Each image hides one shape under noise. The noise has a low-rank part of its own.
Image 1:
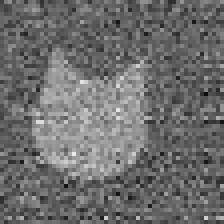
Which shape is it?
cat's head
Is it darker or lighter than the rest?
lighter
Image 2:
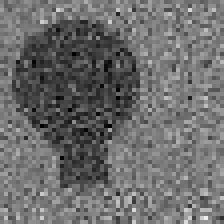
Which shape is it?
light bulb
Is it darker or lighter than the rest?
darker
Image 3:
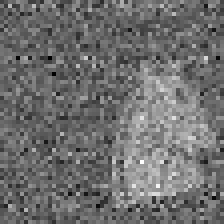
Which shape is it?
chess knight
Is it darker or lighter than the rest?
lighter
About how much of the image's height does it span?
two thirds
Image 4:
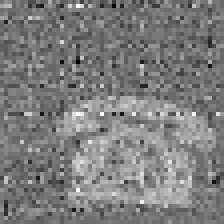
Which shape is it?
telephone
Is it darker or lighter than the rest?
lighter
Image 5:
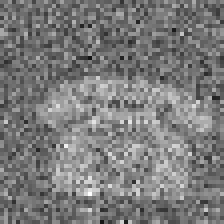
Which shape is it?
telephone
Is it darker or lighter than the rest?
lighter
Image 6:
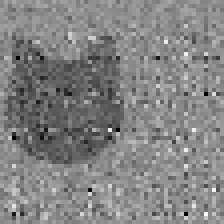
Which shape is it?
cat's head
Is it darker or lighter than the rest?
darker
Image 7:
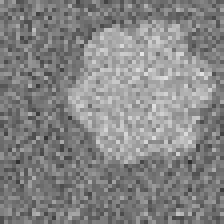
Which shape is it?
flower
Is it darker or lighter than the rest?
lighter
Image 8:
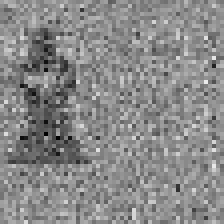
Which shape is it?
chess bishop
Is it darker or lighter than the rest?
darker
